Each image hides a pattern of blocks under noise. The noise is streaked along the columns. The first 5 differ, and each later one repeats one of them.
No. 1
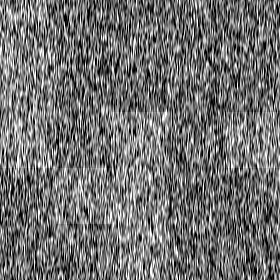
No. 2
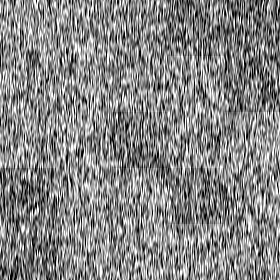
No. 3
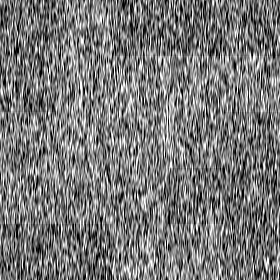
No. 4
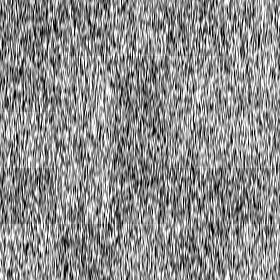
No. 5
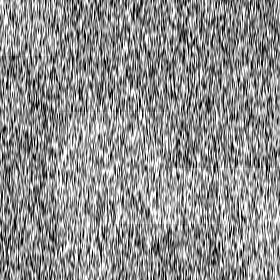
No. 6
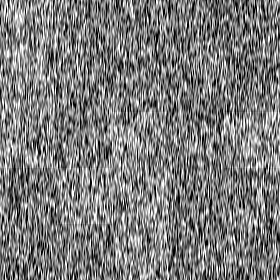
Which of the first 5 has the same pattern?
1
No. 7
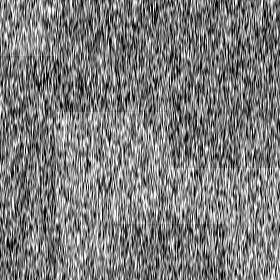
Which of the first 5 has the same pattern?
5
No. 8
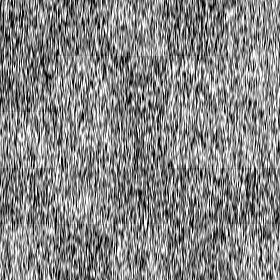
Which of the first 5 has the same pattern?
4
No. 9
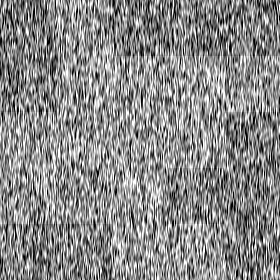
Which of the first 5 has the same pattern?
3
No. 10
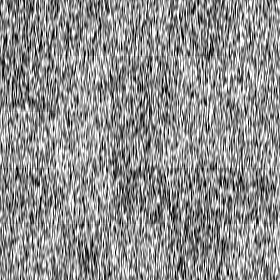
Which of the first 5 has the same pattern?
4
